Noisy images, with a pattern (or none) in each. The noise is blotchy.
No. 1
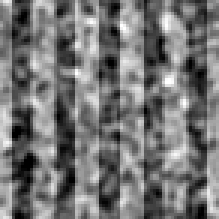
vertical stripes
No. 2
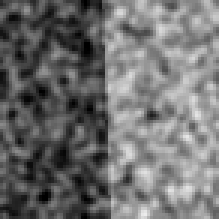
a sharp edge
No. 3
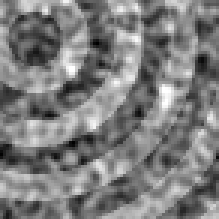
rings round one point
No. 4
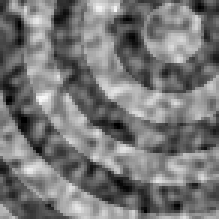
rings round one point
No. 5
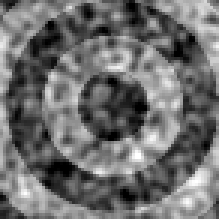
rings round one point
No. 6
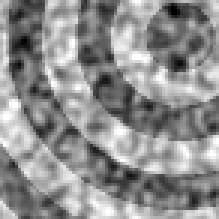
rings round one point
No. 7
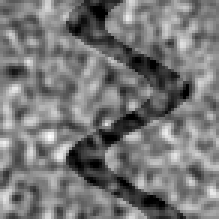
a wavy band
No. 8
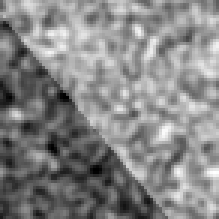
a sharp edge
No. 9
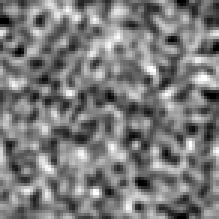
only noise
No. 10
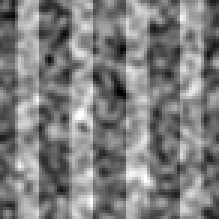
vertical stripes
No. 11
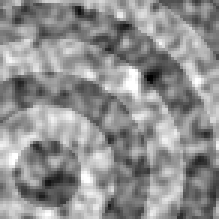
rings round one point
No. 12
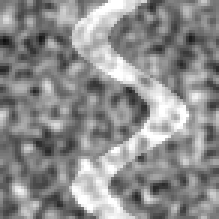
a wavy band
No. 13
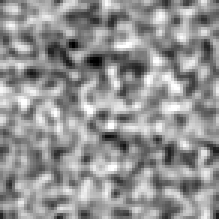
only noise
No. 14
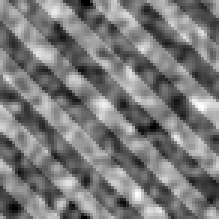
diagonal stripes
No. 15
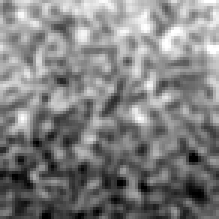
a smooth slope
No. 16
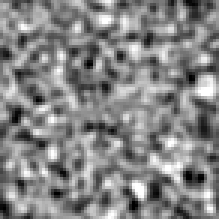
only noise
